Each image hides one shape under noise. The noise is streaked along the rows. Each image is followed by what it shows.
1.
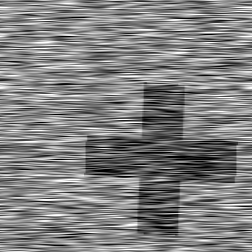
cross
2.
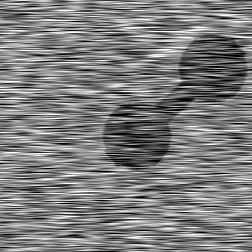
dumbbell
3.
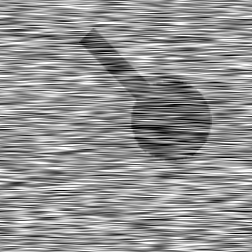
lollipop
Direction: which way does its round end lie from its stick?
down and right
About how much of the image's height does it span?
half
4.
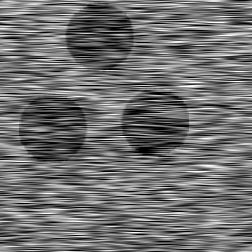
three dots
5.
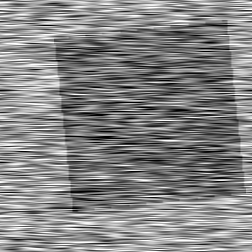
square
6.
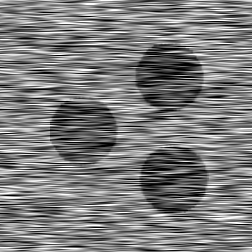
three dots
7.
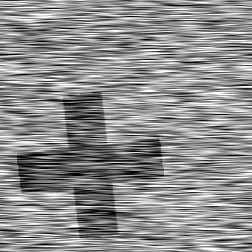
cross
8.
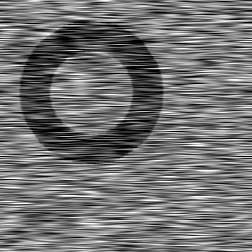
ring
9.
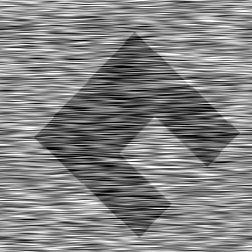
square with a notch
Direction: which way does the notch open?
down and right
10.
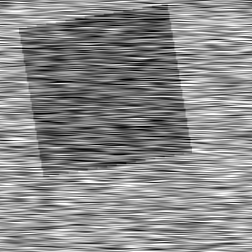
square
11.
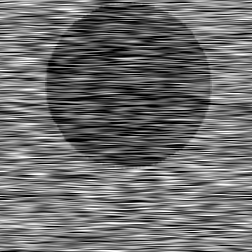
disc
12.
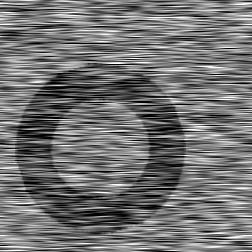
ring
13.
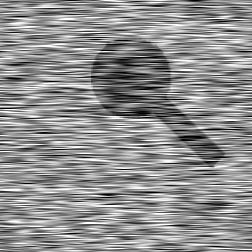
lollipop
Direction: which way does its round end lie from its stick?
up and left
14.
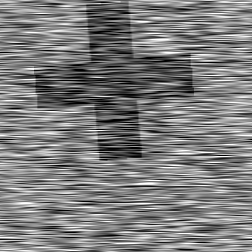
cross
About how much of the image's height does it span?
two thirds
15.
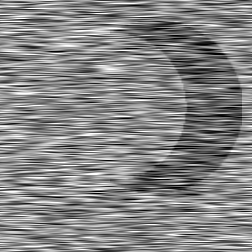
crescent
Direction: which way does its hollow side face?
left
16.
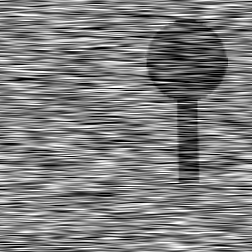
lollipop
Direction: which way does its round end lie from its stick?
up
